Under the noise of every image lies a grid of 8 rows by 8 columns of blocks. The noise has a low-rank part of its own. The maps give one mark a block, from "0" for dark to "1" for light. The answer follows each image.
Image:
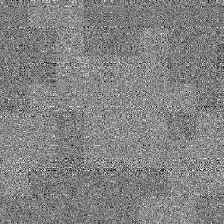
0 1 1 0 0 0 0 0
0 0 1 0 0 1 0 0
0 0 1 1 1 1 0 0
0 1 1 1 1 1 1 0
1 1 0 1 1 1 0 1
1 1 0 1 1 1 1 1
1 0 0 0 0 0 1 1
0 0 0 0 0 1 1 0
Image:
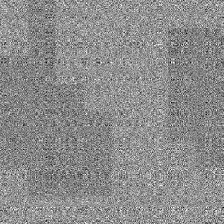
1 0 1 1 1 1 1 1
1 0 1 1 1 1 0 0
0 0 1 1 1 1 0 0
0 0 0 1 1 1 0 0
0 0 0 0 1 1 0 0
0 0 0 0 1 1 1 0
1 0 0 0 1 1 1 1
1 1 1 1 1 1 1 1
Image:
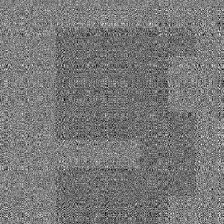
1 1 1 1 1 1 1 1
1 1 0 0 0 0 0 1
1 1 0 0 0 0 1 1
1 1 0 0 0 0 1 1
1 1 0 0 0 0 0 1
1 1 1 1 1 0 0 1
1 1 0 0 0 0 0 1
1 1 0 0 0 0 1 1
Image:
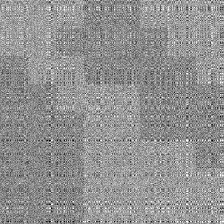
1 1 1 0 0 1 1 1
1 1 0 0 0 0 1 1
0 1 1 0 0 0 0 1
0 0 1 1 1 0 0 0
0 0 0 1 1 0 0 0
0 0 0 1 1 1 1 0
0 0 0 1 1 1 1 1
0 0 0 1 1 1 1 1
